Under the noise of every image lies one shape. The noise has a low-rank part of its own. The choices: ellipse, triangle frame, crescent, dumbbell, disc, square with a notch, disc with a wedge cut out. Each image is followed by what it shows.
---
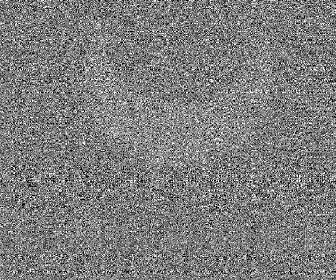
crescent
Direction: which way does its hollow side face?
up
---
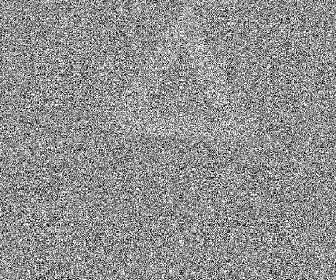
triangle frame
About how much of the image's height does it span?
half
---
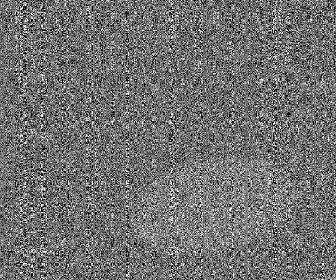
ellipse
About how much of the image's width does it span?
half
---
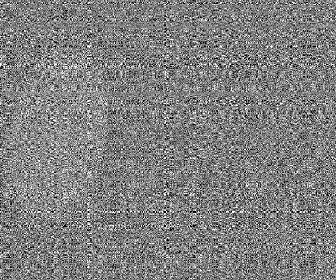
ellipse
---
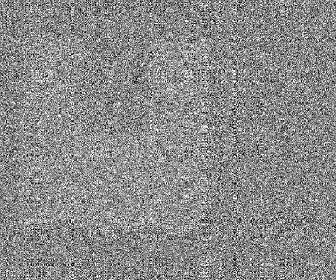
square with a notch
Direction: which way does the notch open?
up
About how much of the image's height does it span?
two thirds
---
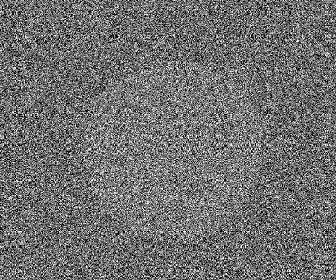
disc
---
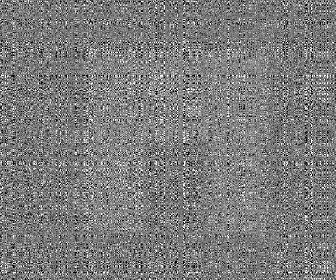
square with a notch
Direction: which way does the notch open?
down
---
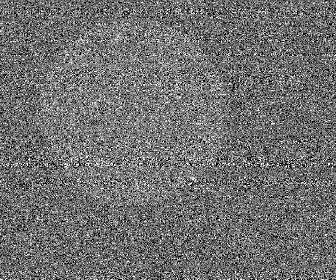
disc
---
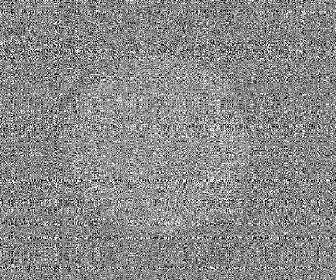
disc
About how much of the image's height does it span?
two thirds
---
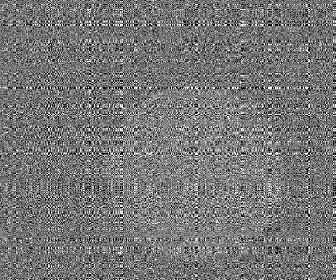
disc
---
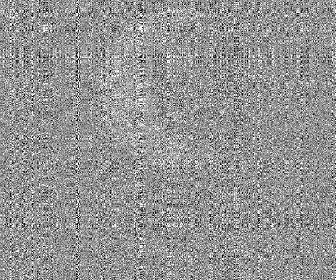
crescent
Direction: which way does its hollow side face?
right
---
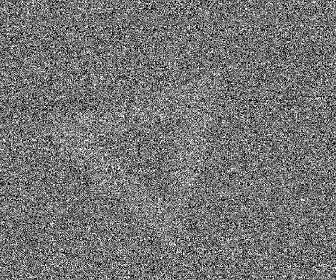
triangle frame
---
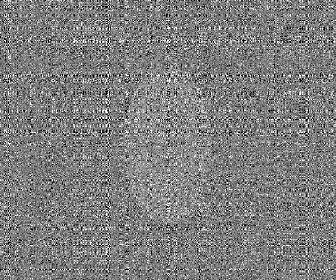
ellipse
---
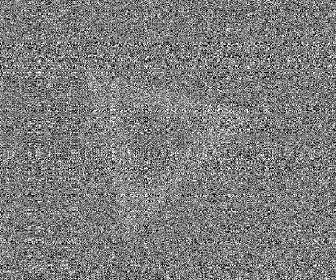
triangle frame
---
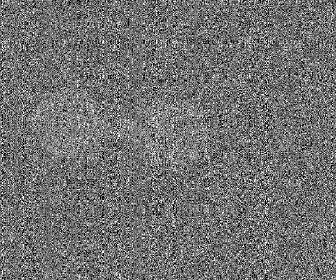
dumbbell
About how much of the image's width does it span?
half
